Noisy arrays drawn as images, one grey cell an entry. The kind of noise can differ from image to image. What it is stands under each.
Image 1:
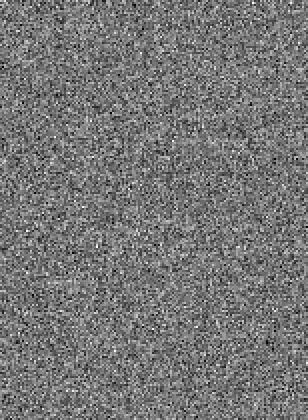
low rank plus noise
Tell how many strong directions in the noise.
one
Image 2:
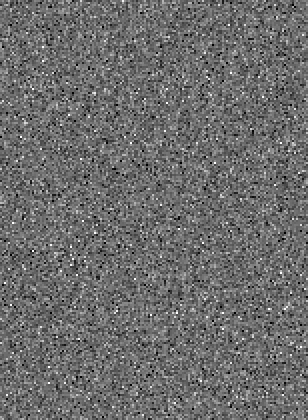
heavy tails
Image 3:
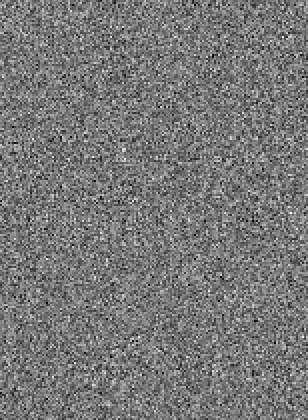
low rank plus noise
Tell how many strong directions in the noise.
five to eight
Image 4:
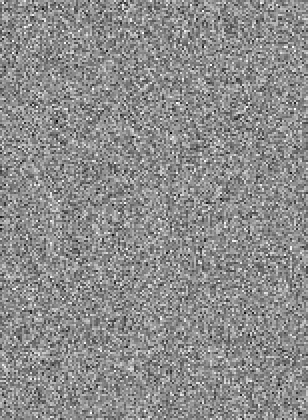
low rank plus noise
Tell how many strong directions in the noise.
five to eight
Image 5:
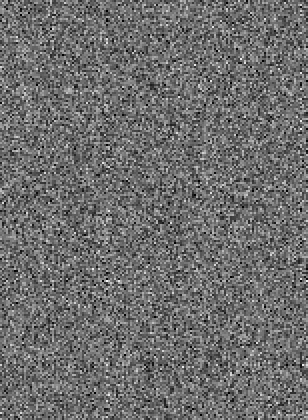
low rank plus noise
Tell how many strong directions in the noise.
one
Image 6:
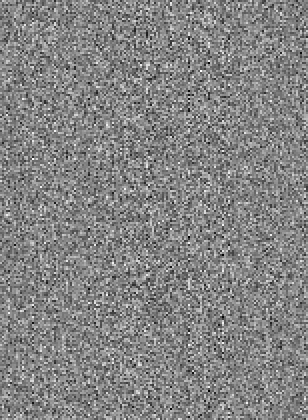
columns of uneven size
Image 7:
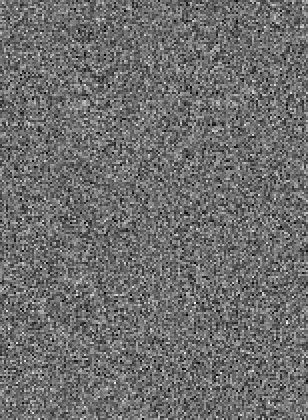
low rank plus noise
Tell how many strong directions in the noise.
three or four
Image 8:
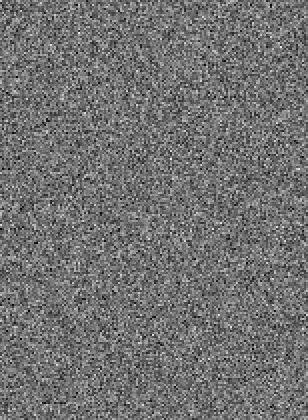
low rank plus noise
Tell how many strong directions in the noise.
one
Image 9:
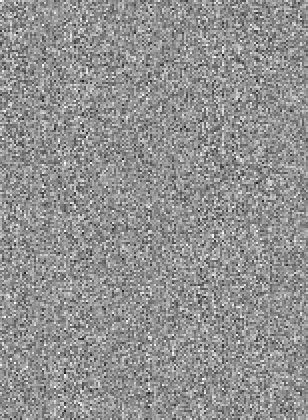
columns of uneven size
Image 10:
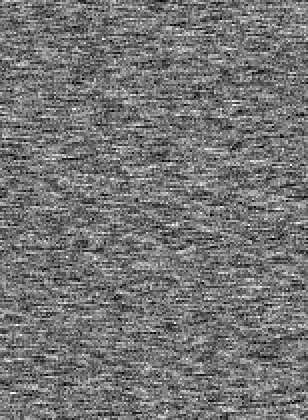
streaked along the rows
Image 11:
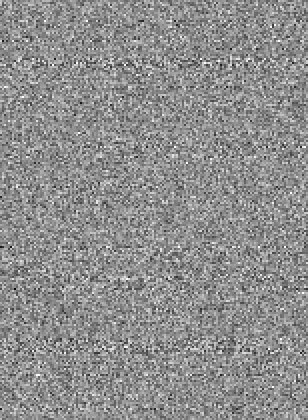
rows of uneven size
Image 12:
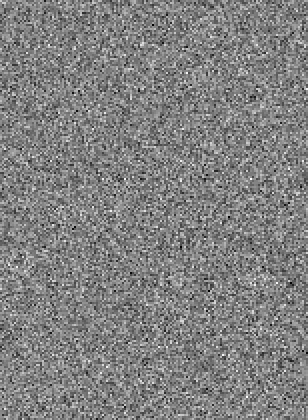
low rank plus noise
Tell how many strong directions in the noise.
one
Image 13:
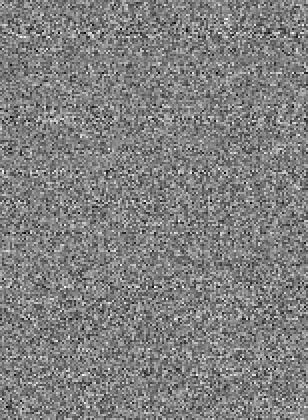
rows of uneven size
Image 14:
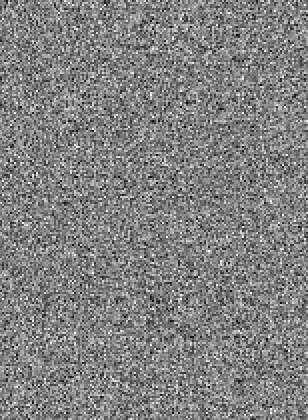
low rank plus noise
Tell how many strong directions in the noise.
five to eight
